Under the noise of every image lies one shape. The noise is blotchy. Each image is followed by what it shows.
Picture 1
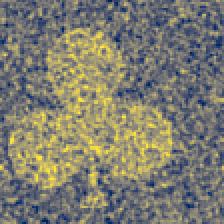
club
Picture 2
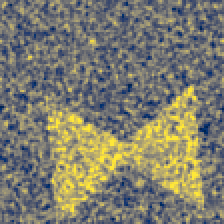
bow tie
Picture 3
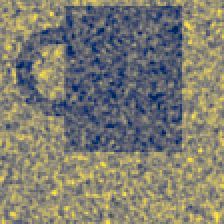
cup
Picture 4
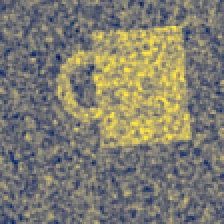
cup
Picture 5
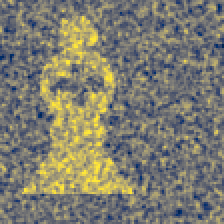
chess bishop
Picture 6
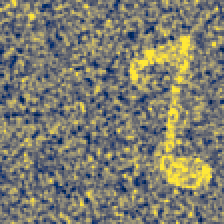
musical note
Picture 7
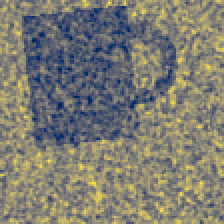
cup
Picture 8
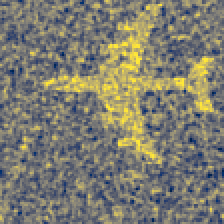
airplane
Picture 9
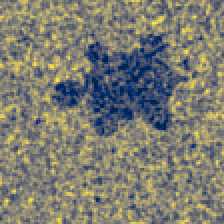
turtle
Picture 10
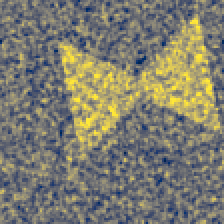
bow tie
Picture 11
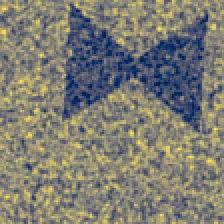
bow tie
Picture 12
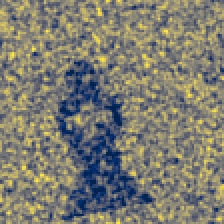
chess bishop
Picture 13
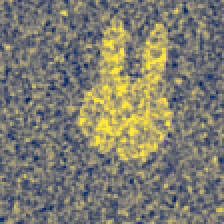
rabbit's head
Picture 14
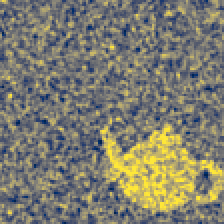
teapot
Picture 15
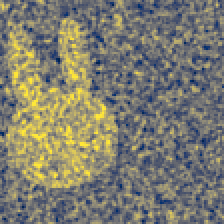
rabbit's head
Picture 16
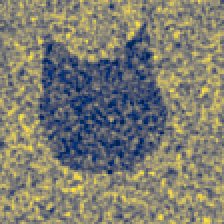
cat's head
